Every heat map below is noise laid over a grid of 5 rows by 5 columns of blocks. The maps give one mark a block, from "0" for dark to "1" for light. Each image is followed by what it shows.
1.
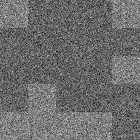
10001
00000
00001
01000
11110
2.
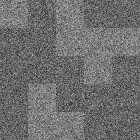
10100
00111
00010
01000
01100
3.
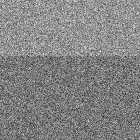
11111
11111
00000
00000
00000
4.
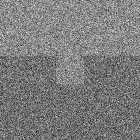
11111
11111
00100
00000
00000
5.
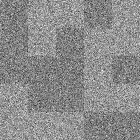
01101
01011
00010
10011
11100
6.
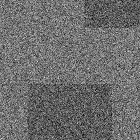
11100
11111
11111
10001
10001
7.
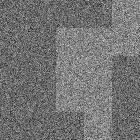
00001
00111
00110
00110
00010
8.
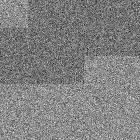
10000
00000
00011
11111
11111
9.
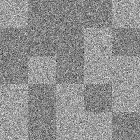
10001
00010
01011
10101
10110
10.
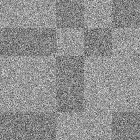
11010
00101
11011
11011
00110
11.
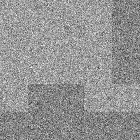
11110
11110
11110
10011
00000
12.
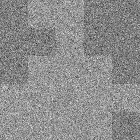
01100
00100
01110
11111
11110
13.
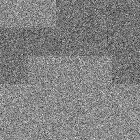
11000
00000
01110
11111
11111
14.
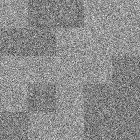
10011
00111
11110
10100
01100
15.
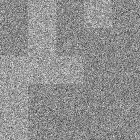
01010
01000
11100
10000
10000
